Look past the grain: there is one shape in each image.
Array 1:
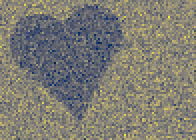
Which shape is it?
heart
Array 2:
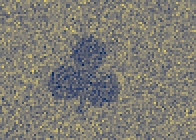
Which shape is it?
club
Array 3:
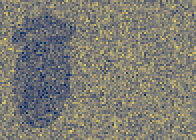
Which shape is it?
footprint
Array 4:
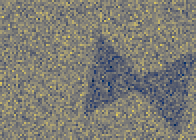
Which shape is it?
bow tie
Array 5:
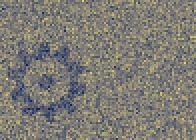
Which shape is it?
gear
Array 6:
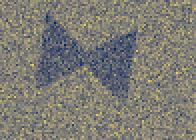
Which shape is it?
bow tie
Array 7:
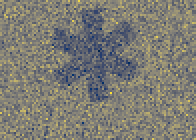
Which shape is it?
asterisk
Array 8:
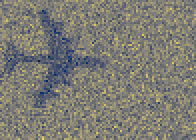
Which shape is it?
airplane
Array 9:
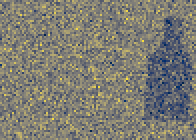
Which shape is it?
bottle
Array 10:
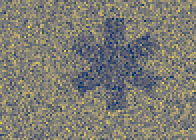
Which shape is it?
asterisk
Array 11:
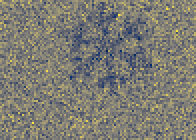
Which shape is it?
snowflake
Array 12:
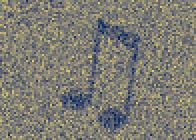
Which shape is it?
pair of musical notes
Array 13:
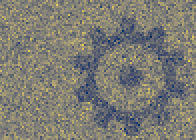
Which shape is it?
gear
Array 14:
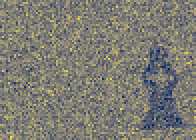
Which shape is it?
chess bishop
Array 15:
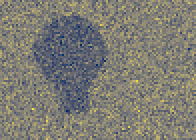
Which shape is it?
light bulb
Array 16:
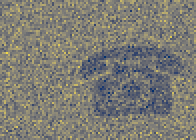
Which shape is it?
telephone
